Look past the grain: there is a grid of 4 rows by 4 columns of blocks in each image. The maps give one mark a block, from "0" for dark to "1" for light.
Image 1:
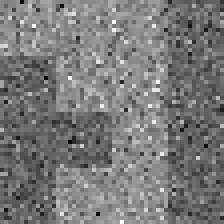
1110
0110
0010
0110
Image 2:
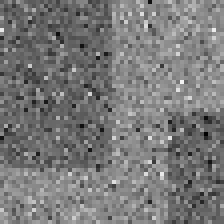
0011
0011
0010
1110
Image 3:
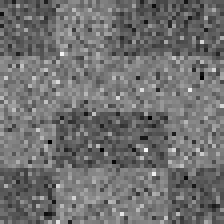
0100
1111
1001
0110
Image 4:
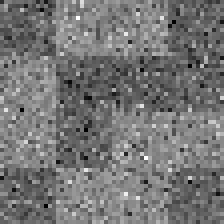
0110
1000
1011
0110
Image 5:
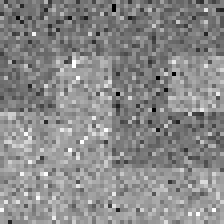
0000
0101
1100
1111
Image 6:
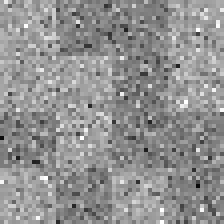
1001
1101
0100
1010
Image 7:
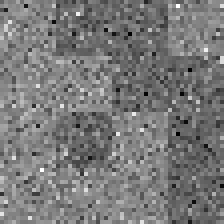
1001
1100
1010
1110
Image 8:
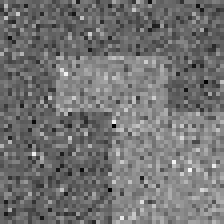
0000
0110
0011
0011
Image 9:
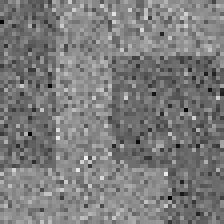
0111
0100
0100
1110
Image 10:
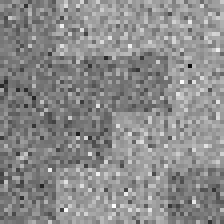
0111
0001
0011
0110
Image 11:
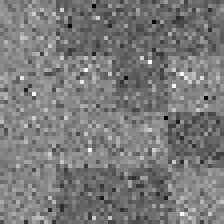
1000
1101
1110
1001
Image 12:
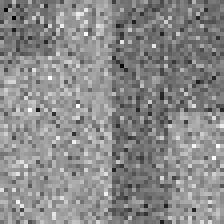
0100
1100
1101
1101
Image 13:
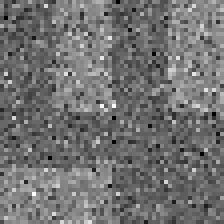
0101
0101
0000
1100
